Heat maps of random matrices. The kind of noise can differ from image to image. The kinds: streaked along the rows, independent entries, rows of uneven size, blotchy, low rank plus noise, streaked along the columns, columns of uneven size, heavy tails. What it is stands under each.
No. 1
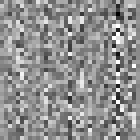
columns of uneven size
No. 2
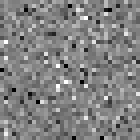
heavy tails
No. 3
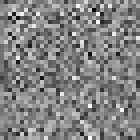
low rank plus noise
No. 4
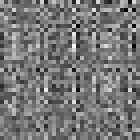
low rank plus noise
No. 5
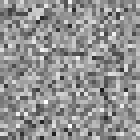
independent entries
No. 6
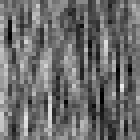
streaked along the columns
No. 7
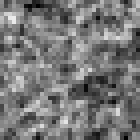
blotchy
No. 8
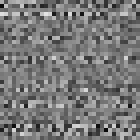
rows of uneven size
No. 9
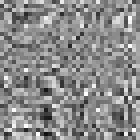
low rank plus noise
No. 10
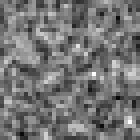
blotchy
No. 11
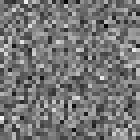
independent entries
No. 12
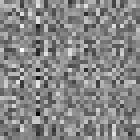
low rank plus noise
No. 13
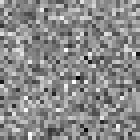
independent entries
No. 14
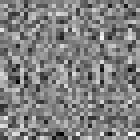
low rank plus noise
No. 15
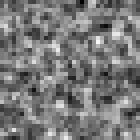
blotchy
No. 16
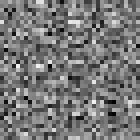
low rank plus noise
